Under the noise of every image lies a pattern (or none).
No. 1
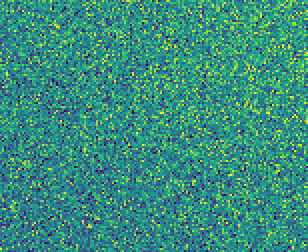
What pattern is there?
a smooth slope
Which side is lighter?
top right
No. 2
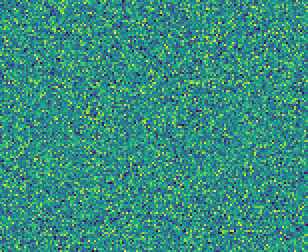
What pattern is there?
only noise
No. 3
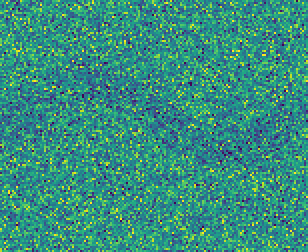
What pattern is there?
a wavy band
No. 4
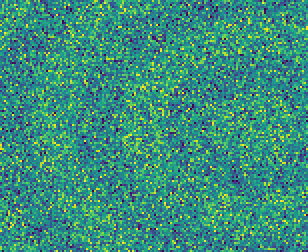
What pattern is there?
rings round one point
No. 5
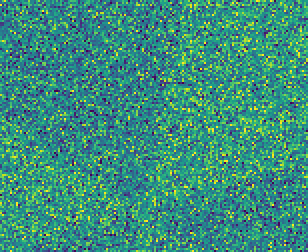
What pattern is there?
spokes from one point
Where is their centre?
bottom middle
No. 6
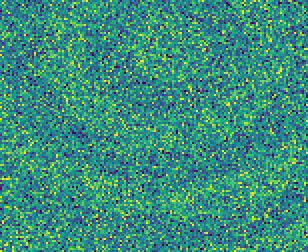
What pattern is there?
rings round one point
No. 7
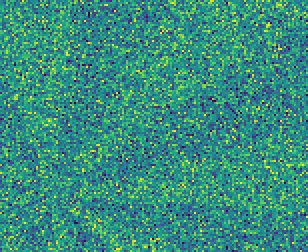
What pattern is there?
spokes from one point
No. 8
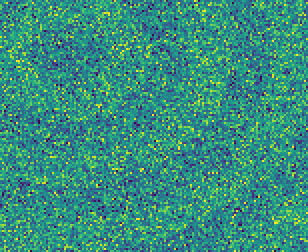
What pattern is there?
rings round one point
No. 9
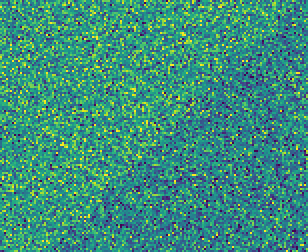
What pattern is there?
a sharp edge
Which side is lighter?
top left
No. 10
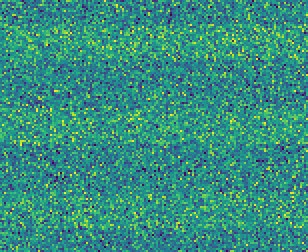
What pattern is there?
horizontal stripes
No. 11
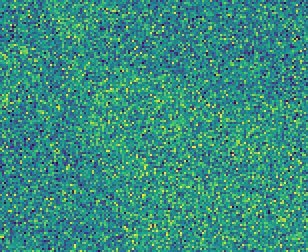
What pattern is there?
spokes from one point
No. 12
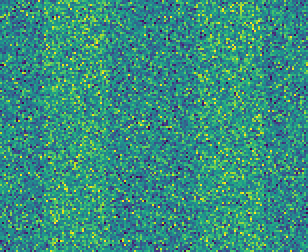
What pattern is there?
vertical stripes
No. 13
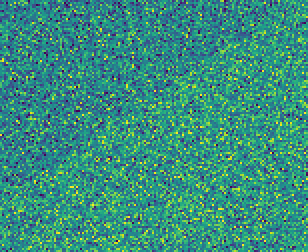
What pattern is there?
a sharp edge
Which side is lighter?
bottom right
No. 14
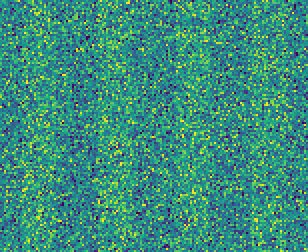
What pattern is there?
vertical stripes
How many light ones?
4
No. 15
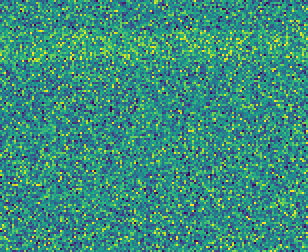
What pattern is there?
one horizontal stripe
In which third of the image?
top
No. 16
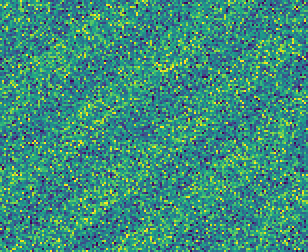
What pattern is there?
diagonal stripes
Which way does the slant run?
bottom left to top right
